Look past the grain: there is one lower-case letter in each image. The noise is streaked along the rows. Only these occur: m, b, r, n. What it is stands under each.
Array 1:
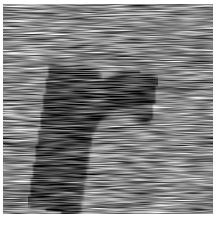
dark r
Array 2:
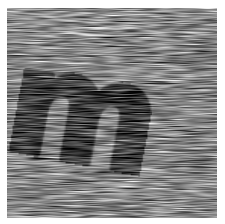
dark m
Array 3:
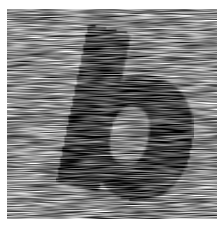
dark b
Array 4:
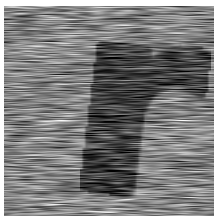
dark r
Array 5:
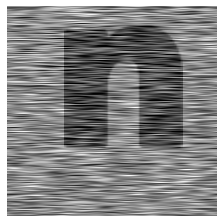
dark n
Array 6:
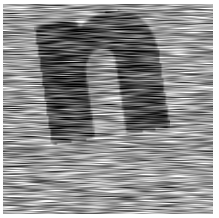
dark n
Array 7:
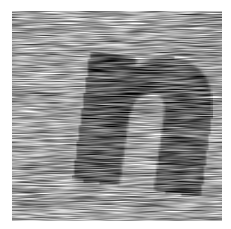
dark n
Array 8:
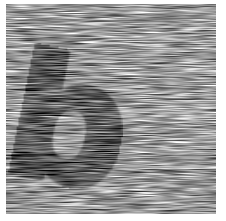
dark b
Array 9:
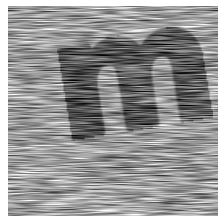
dark m
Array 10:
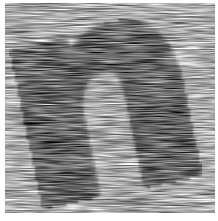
dark n
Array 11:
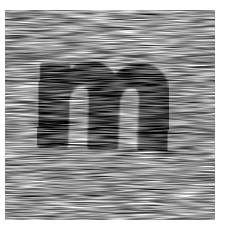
dark m
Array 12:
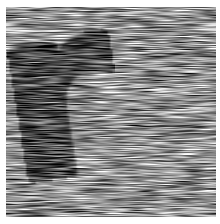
dark r
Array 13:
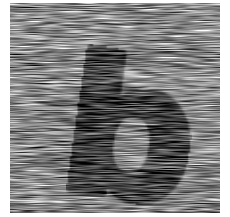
dark b
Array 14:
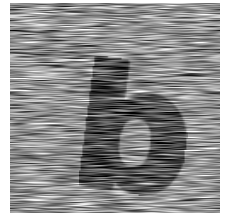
dark b
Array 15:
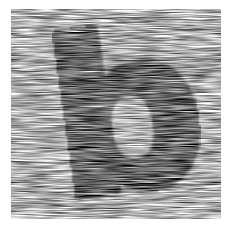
dark b
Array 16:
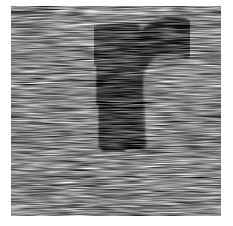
dark r
